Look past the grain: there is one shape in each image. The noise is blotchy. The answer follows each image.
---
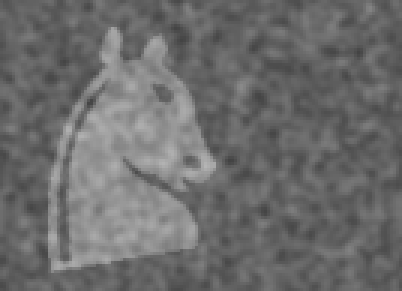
chess knight
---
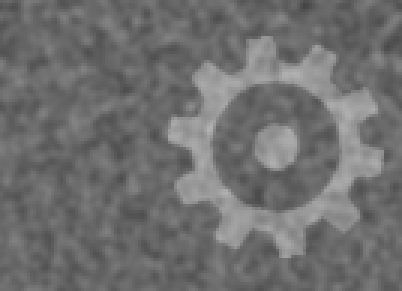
gear
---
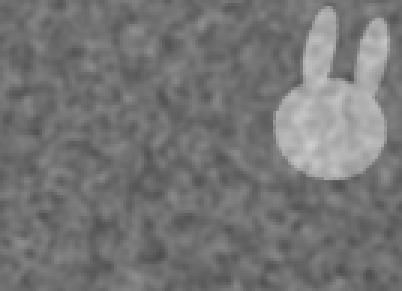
rabbit's head
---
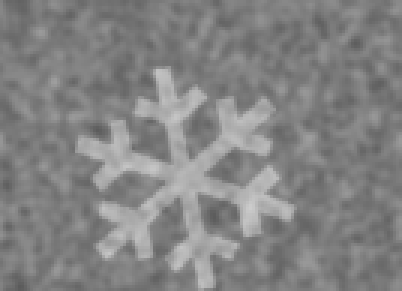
snowflake
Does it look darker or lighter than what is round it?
lighter
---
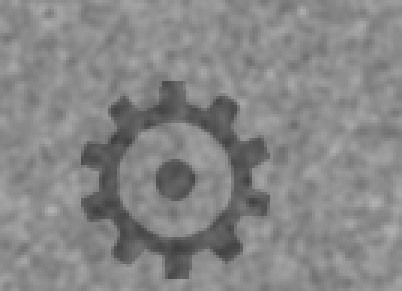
gear
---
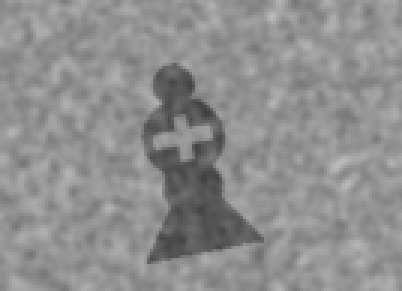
chess bishop
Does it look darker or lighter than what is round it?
darker
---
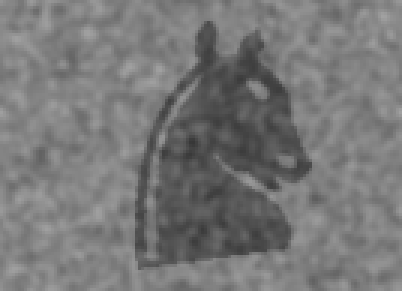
chess knight
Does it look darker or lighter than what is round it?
darker
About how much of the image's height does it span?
nearly all
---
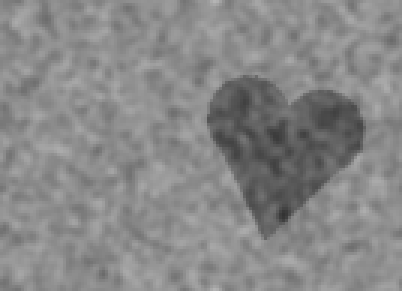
heart
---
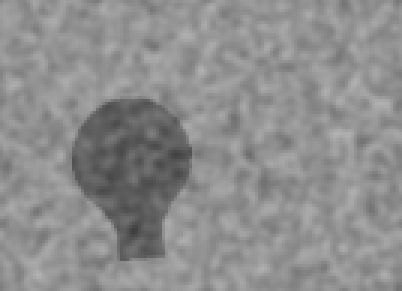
light bulb
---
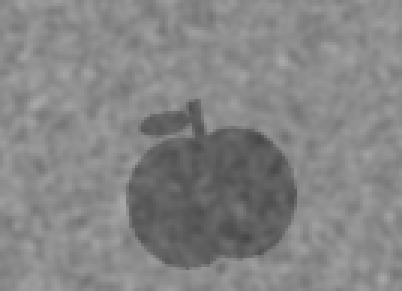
apple
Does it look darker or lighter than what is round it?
darker
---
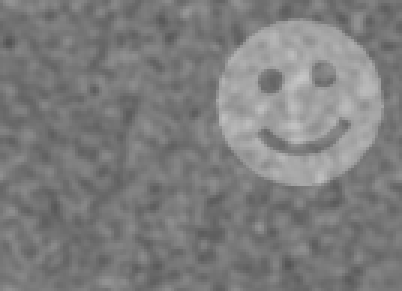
smiling face
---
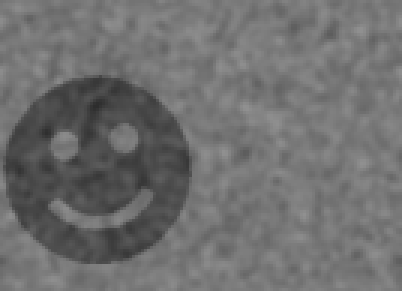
smiling face
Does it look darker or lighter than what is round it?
darker
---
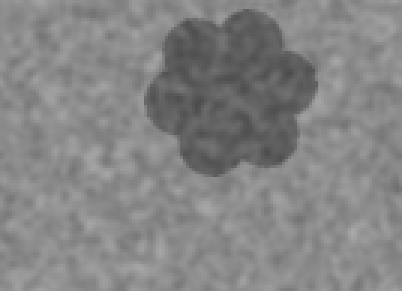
flower
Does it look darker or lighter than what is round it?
darker
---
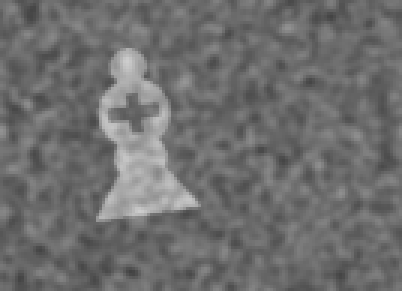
chess bishop
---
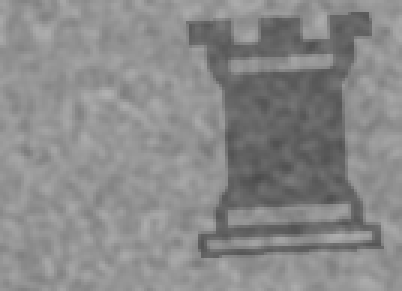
chess rook
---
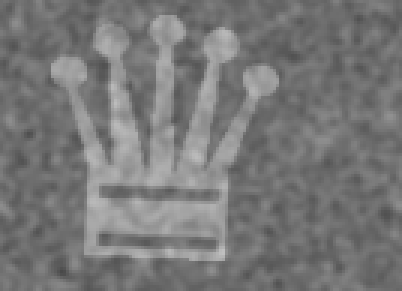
chess queen
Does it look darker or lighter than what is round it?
lighter
